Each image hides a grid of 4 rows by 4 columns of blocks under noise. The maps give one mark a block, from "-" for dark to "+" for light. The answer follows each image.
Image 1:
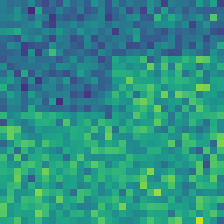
- - - -
- - + +
+ + + +
+ + + +
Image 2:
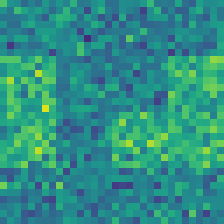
- - - -
+ - - +
+ - + +
- - - -
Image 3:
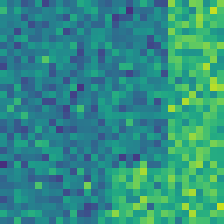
- - - +
- - - +
- - - +
- - + +
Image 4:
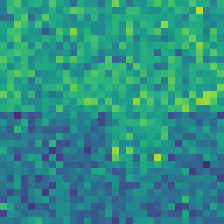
+ + + +
+ + + +
- - + -
- - - -
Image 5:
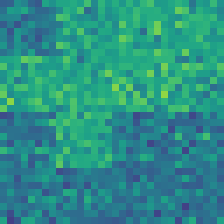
- + + +
+ + + +
- + - -
- - - -
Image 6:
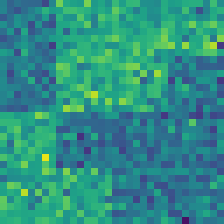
- + + +
- + + -
+ - - -
+ + - -
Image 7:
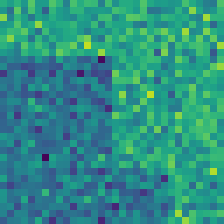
+ + + +
- - + +
- - + +
- - - +
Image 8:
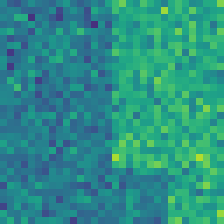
- - + +
- - + +
- - + +
- - - +
